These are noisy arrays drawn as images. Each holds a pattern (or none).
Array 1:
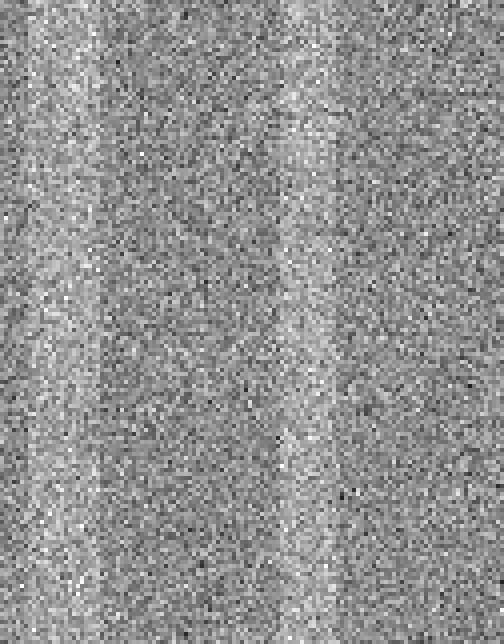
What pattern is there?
bands of columns
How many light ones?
2
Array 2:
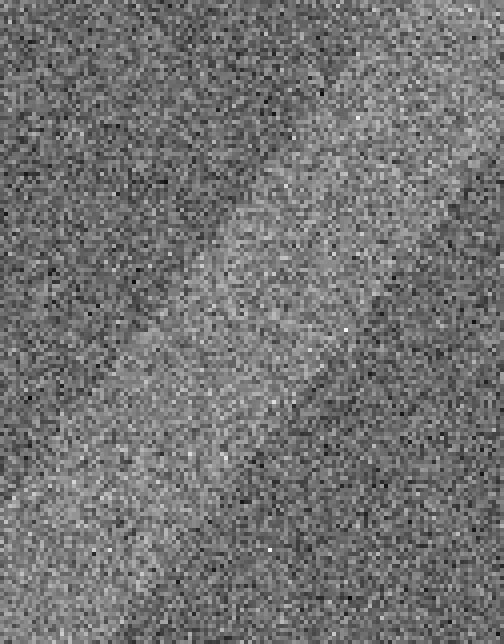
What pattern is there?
a diagonal band
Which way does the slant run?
bottom left to top right
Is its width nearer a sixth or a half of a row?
a half
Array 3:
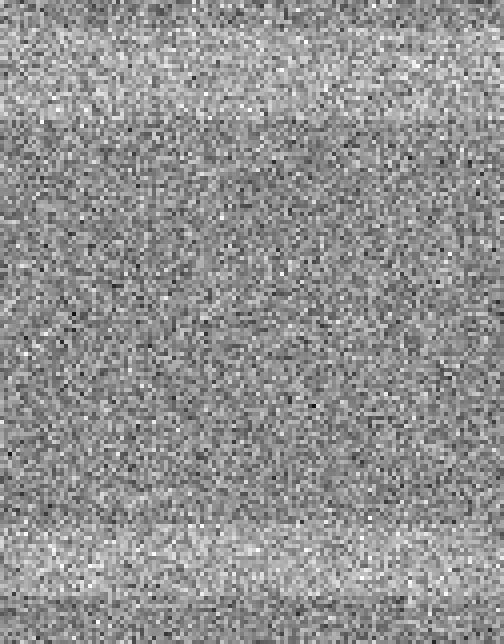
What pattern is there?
bands of rows
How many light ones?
2
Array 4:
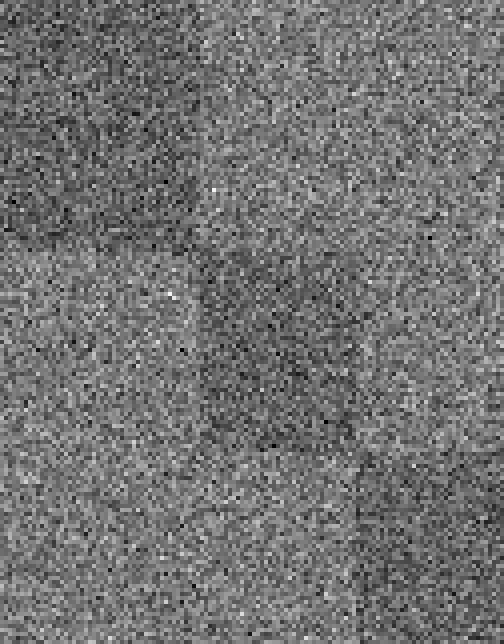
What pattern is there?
blocks along the diagonal
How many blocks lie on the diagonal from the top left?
3
